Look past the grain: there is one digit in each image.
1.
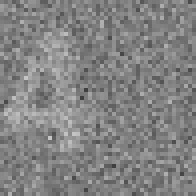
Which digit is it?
4
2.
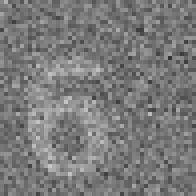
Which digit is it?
6
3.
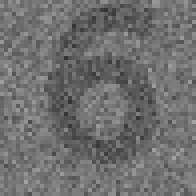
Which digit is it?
6
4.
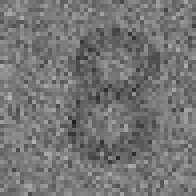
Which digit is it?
8
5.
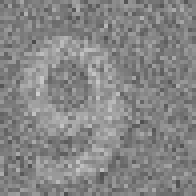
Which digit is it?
9
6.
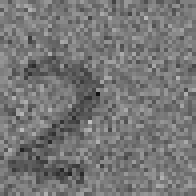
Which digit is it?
2
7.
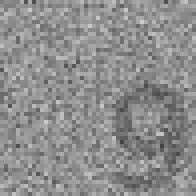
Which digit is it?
9
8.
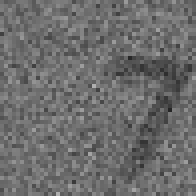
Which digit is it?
7
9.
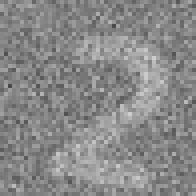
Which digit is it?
2
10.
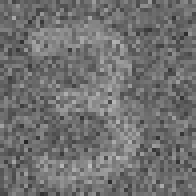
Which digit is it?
3
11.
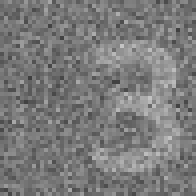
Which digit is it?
3
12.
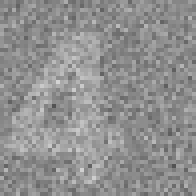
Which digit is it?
4
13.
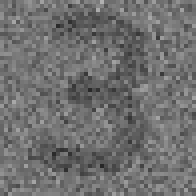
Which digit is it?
3
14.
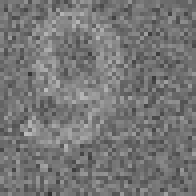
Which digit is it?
9
